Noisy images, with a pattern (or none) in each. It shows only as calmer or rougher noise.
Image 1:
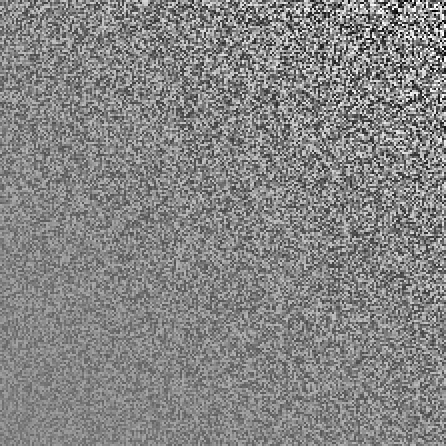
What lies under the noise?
a smooth slope
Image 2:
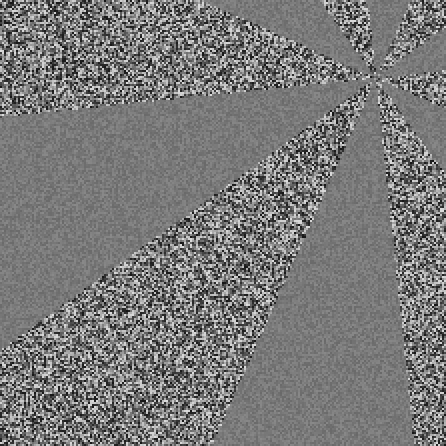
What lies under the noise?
spokes from one point
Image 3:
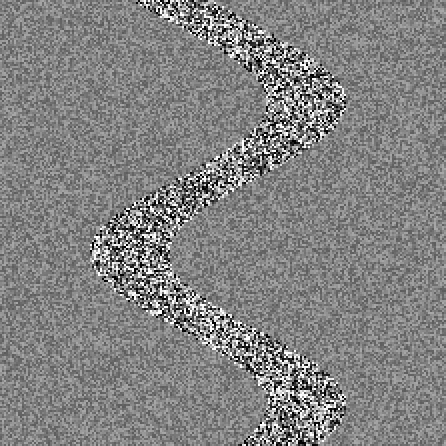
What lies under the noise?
a wavy band
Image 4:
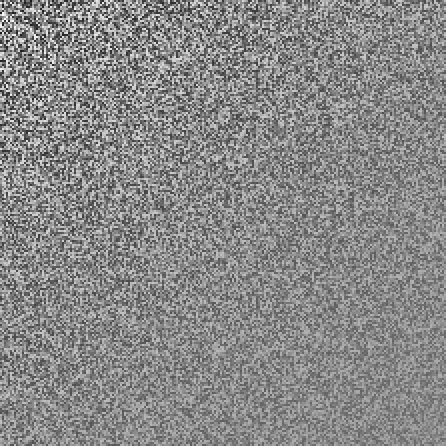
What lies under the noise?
a smooth slope
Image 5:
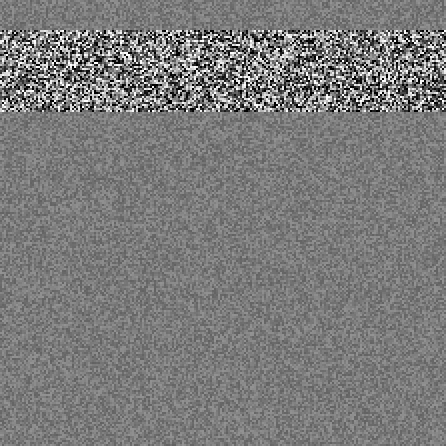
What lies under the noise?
one horizontal stripe
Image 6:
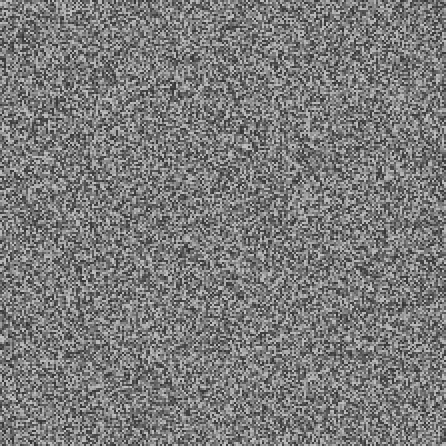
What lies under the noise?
only noise
